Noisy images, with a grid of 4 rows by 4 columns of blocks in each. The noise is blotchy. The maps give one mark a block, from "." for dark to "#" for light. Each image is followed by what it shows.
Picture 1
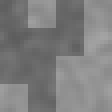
. # . #
. . . #
. . # #
# . # #
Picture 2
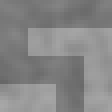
. . . .
. # # #
. . . #
# # . #
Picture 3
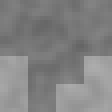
. . . .
. . . .
# . . #
# . # #
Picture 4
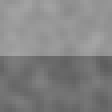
# # # #
# # # #
. . . .
. . . .
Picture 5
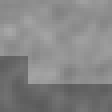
# # # #
# # # #
. # # #
. . . .
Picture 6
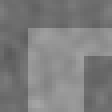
. . . .
. # # #
. # # .
. # # .
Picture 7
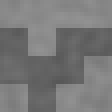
# # # #
. # . .
. . . #
# . # #
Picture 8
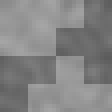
# # # .
# # . .
. . # .
. # # #
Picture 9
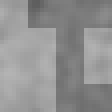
# . . .
# # . #
# # . #
# # . .
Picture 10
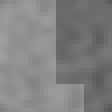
# # . .
# # . .
# # . .
# # # .
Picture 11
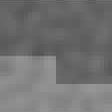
. . . .
. . . .
# # . .
# # # #
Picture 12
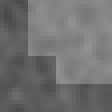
. # # #
. # # #
. . # #
. . . .
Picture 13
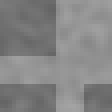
. . # #
. . # #
# # # #
. . # .
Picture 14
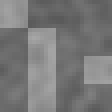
# . . .
. # . .
. # . #
. # . .
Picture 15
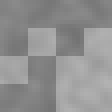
. . . .
. # . #
# . # #
. . # #
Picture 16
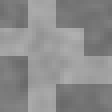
. # . .
# # # .
. # # #
. # . .
